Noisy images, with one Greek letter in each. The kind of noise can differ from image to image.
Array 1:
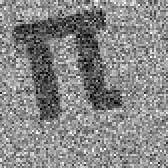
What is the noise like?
low rank plus noise
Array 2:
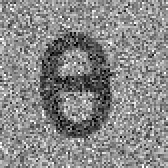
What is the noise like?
independent entries
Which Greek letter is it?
theta
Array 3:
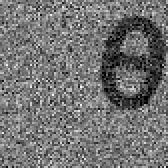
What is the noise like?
low rank plus noise
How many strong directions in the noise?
five to eight
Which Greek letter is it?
theta
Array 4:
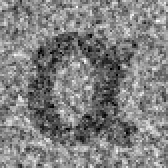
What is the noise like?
blotchy
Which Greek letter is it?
alpha
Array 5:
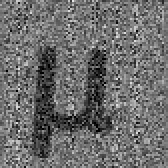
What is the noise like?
columns of uneven size
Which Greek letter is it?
mu
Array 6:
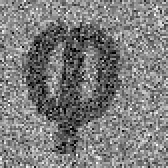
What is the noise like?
independent entries
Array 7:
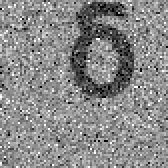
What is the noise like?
heavy tails
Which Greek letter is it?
delta
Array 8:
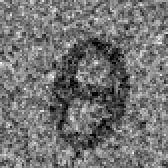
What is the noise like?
blotchy
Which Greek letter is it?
theta
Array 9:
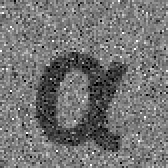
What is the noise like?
heavy tails
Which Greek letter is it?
alpha
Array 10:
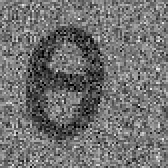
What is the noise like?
low rank plus noise
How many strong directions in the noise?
one
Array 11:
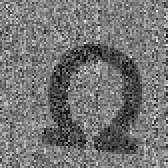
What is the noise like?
columns of uneven size
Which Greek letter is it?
omega
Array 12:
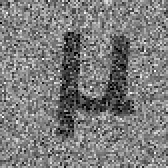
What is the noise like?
independent entries
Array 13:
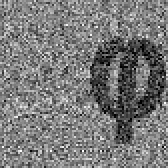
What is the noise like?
low rank plus noise
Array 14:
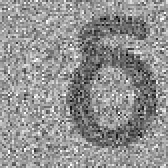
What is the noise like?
low rank plus noise
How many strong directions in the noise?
five to eight
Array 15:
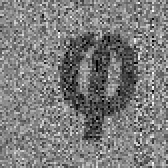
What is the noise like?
columns of uneven size
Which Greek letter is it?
phi
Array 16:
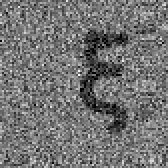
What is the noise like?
low rank plus noise
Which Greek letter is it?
xi
